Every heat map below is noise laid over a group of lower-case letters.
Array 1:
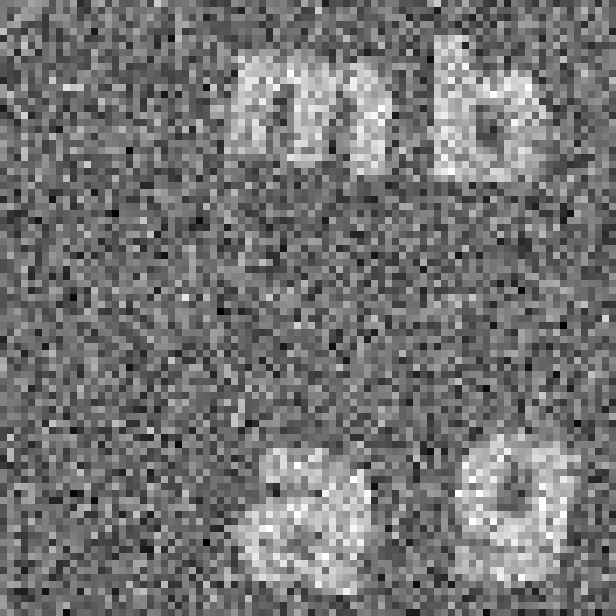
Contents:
top middle: m; top right: b; bottom middle: a; bottom right: g
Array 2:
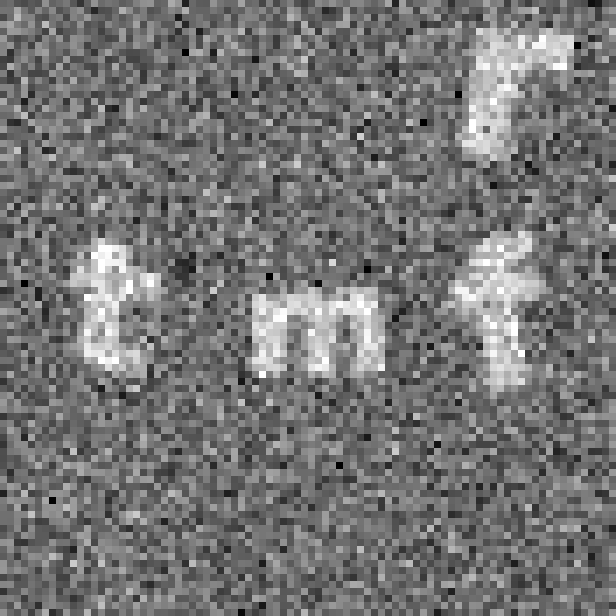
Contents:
top right: r; middle left: t; centre: m; middle right: f
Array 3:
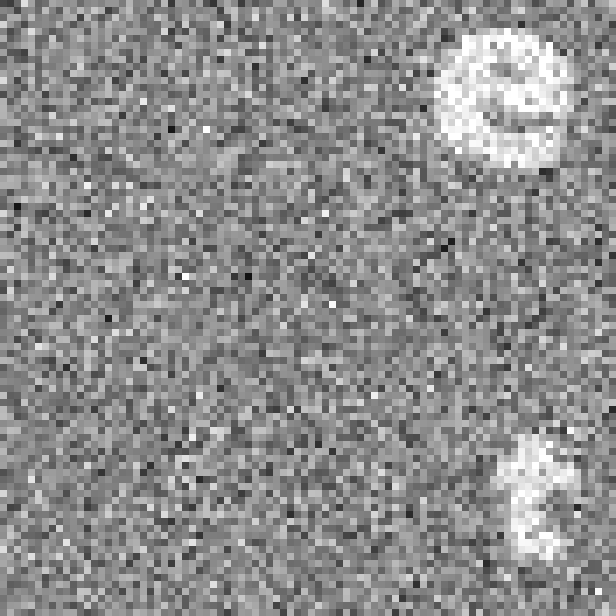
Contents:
top right: e; bottom right: t
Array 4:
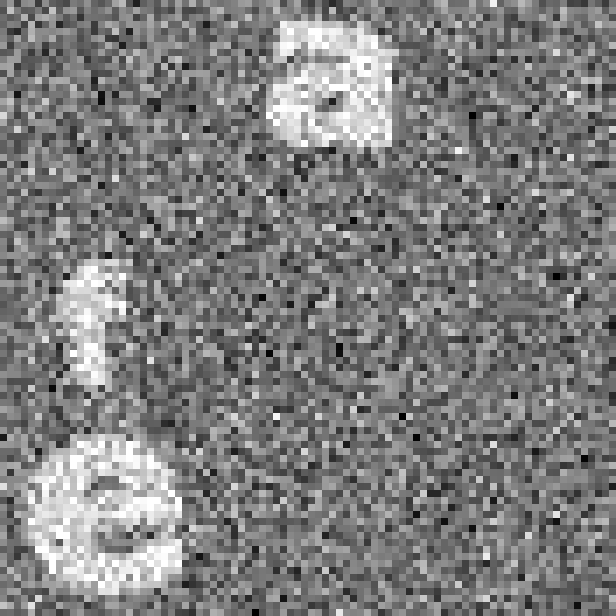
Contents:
top middle: a; middle left: f; bottom left: e
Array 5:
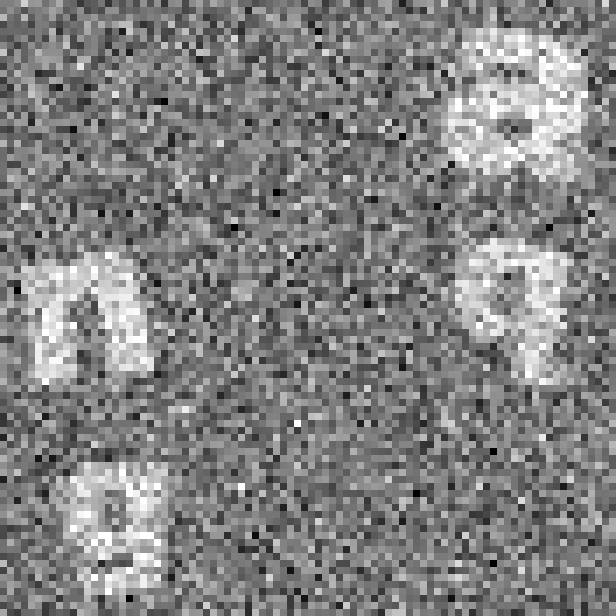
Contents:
top right: a; middle left: n; middle right: q; bottom left: g
